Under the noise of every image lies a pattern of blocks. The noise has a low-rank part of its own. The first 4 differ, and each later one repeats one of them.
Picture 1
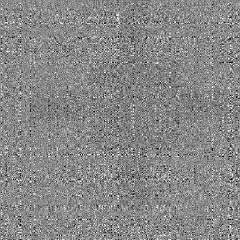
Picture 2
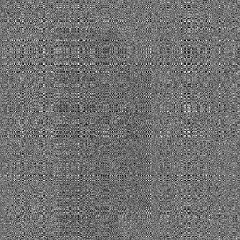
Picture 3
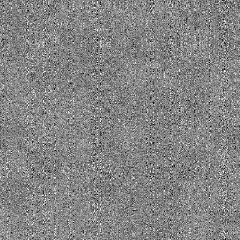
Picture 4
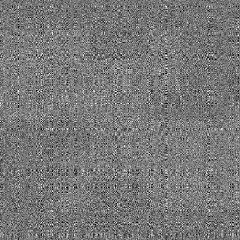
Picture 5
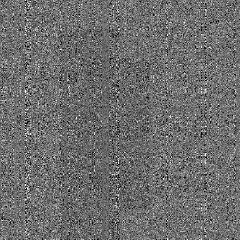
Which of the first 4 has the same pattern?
2
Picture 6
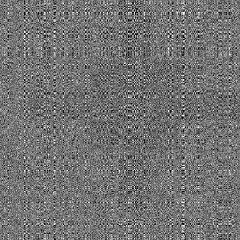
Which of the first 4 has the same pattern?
1
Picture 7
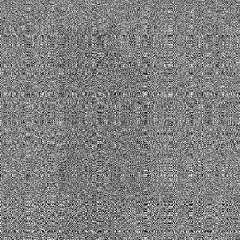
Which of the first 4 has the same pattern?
2
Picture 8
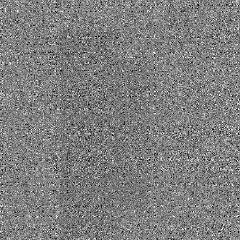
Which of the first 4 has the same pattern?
2
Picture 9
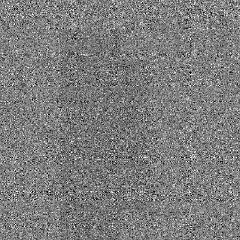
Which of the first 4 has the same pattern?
2
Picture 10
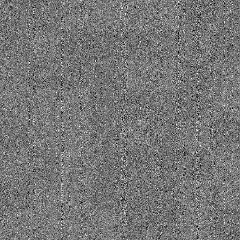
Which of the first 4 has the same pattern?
3
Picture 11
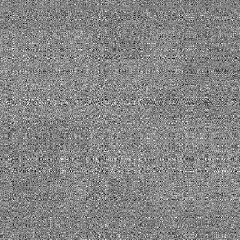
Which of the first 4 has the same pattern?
4
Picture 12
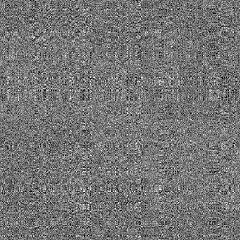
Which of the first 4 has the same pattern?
4
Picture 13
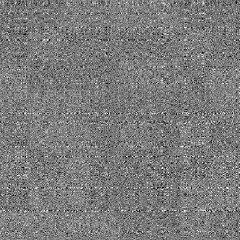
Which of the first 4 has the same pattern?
3
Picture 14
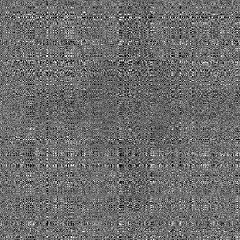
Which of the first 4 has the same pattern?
1
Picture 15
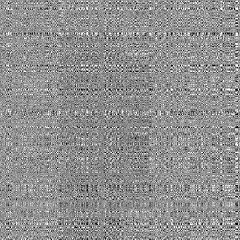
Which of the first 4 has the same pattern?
2
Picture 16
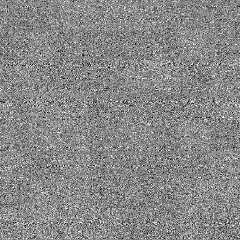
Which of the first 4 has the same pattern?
3
